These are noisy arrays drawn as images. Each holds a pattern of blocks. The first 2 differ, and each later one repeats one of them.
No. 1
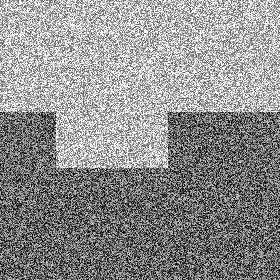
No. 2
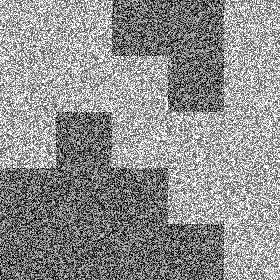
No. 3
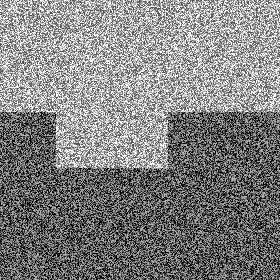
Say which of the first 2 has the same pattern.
1
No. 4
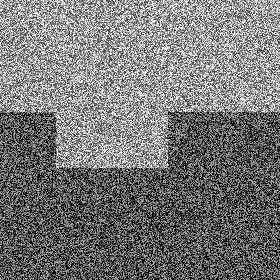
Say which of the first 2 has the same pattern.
1
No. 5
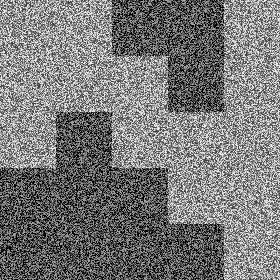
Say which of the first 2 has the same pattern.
2
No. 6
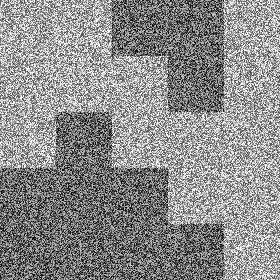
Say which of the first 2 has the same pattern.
2
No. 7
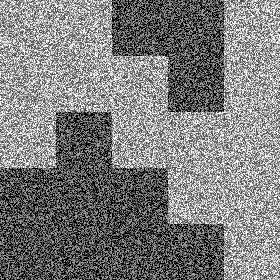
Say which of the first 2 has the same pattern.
2
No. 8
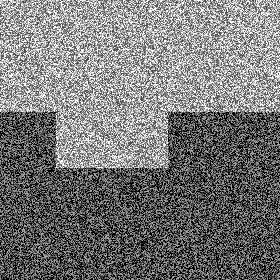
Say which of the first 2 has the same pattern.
1
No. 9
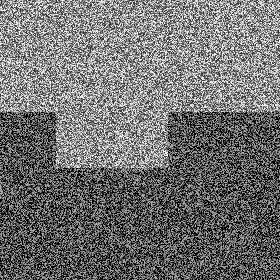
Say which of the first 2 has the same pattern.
1
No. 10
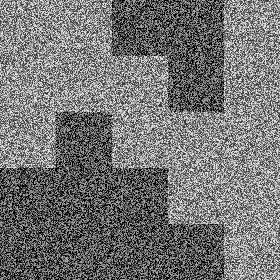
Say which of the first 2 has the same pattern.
2
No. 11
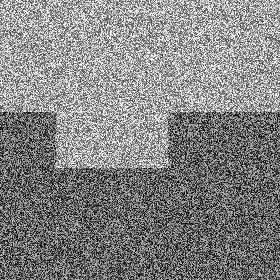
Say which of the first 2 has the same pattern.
1
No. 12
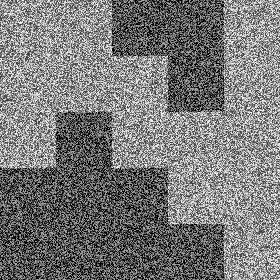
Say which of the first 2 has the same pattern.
2
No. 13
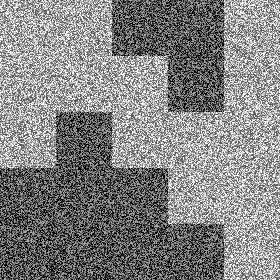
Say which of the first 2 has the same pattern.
2
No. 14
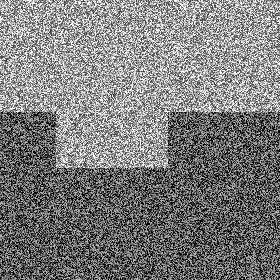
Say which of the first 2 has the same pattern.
1
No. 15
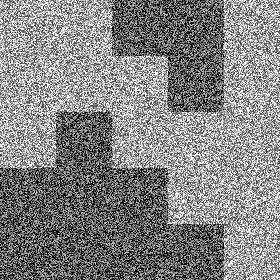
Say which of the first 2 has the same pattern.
2
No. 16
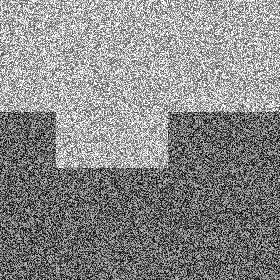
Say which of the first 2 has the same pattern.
1
